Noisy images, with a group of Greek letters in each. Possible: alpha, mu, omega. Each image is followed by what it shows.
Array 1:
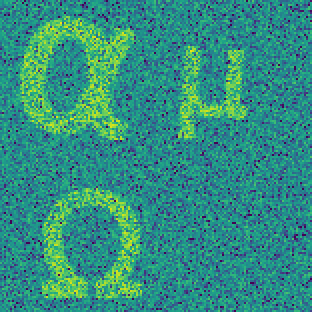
top left: alpha; top right: mu; bottom left: omega
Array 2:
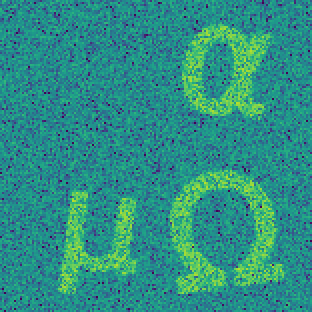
top right: alpha; bottom left: mu; bottom right: omega
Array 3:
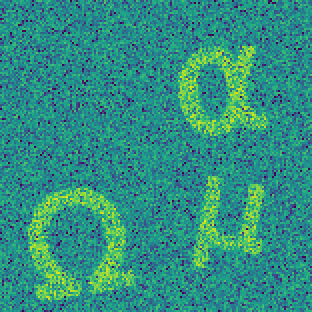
top right: alpha; bottom left: omega; bottom right: mu
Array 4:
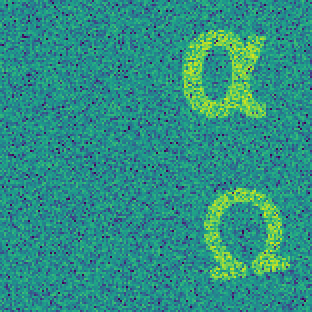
top right: alpha; bottom right: omega
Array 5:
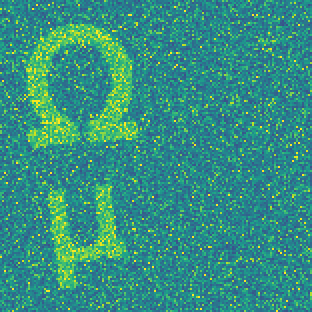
top left: omega; bottom left: mu
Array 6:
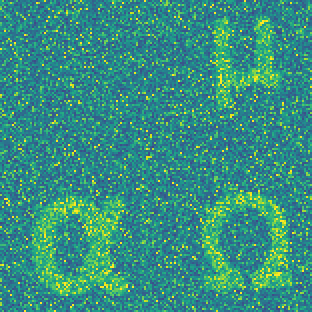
top right: mu; bottom left: alpha; bottom right: omega
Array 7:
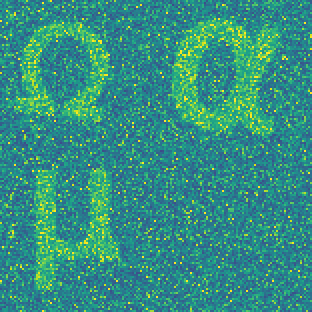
top left: omega; top right: alpha; bottom left: mu
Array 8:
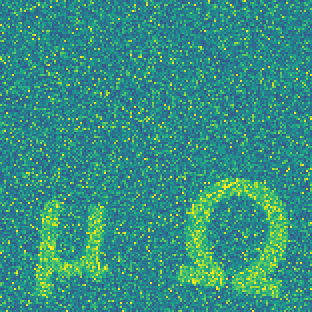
bottom left: mu; bottom right: omega
